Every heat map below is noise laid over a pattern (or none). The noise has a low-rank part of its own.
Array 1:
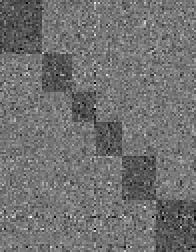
blocks along the diagonal
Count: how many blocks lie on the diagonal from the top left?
6
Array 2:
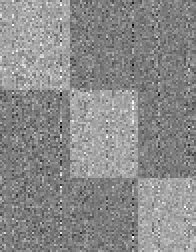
blocks along the diagonal
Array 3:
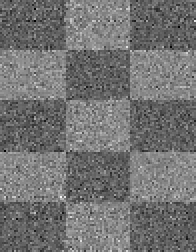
a checkerboard
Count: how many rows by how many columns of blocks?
5 by 3
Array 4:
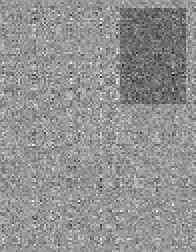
one block
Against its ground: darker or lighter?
darker
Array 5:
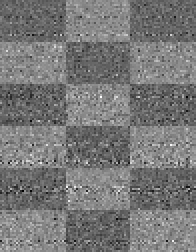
a checkerboard
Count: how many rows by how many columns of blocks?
6 by 3
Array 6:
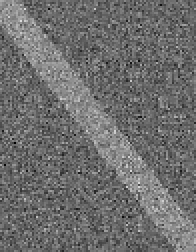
a diagonal band
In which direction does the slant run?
top left to bottom right
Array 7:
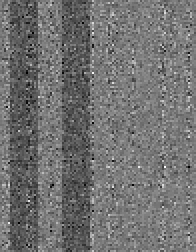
bands of columns
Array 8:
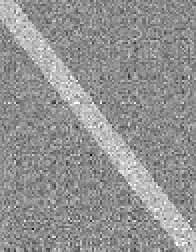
a diagonal band
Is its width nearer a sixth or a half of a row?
a sixth
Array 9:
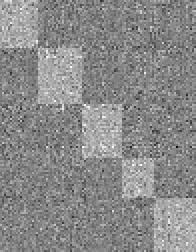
blocks along the diagonal
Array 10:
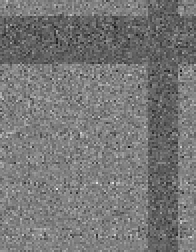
bands of rows crossing bands of columns
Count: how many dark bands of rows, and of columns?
1 and 1
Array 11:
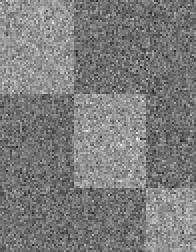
blocks along the diagonal
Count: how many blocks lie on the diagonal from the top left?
3
